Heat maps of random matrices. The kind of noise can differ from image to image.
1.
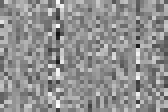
columns of uneven size
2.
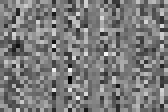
columns of uneven size
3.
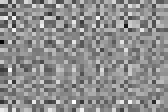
low rank plus noise
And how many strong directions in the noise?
one
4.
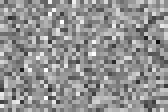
independent entries
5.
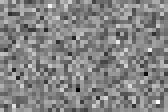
independent entries
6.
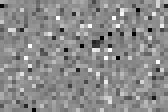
heavy tails
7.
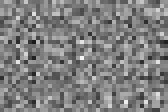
low rank plus noise
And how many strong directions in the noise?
three or four
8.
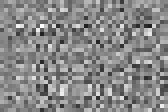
low rank plus noise
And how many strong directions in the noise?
two
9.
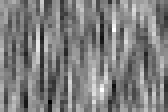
streaked along the columns
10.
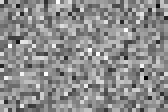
independent entries
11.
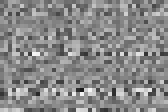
rows of uneven size
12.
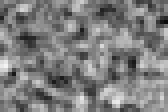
blotchy
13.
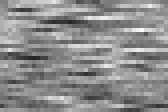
streaked along the rows
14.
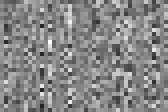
columns of uneven size
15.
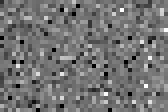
heavy tails
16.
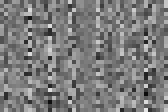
columns of uneven size
